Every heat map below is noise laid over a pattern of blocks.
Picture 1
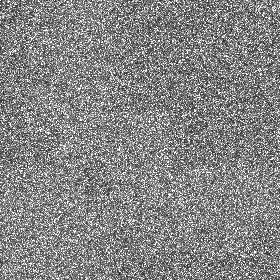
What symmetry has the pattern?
mirrored about the diagonal from the bottom left
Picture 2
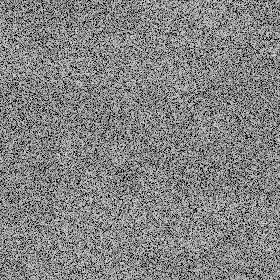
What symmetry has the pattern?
the same after a half turn
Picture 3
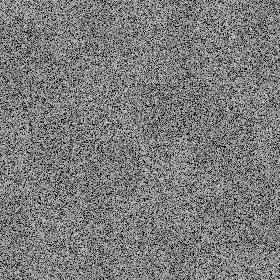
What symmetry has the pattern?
the same after a half turn
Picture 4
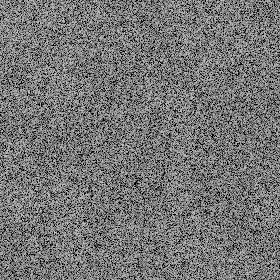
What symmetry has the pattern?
no symmetry
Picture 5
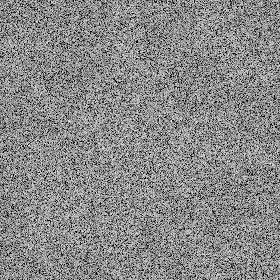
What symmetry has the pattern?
mirrored about the diagonal from the bottom left
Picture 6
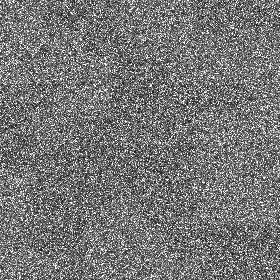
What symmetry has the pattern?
no symmetry
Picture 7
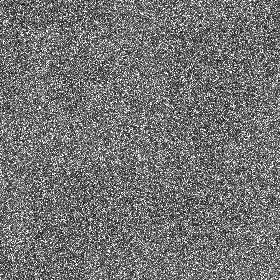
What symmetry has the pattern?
mirrored about the diagonal from the top left
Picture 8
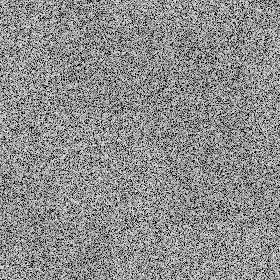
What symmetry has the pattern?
mirrored about the diagonal from the bottom left
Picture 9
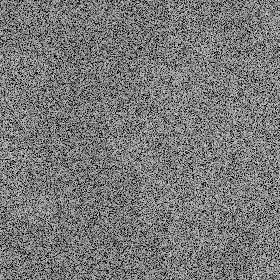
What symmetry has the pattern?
top and bottom mirror each other
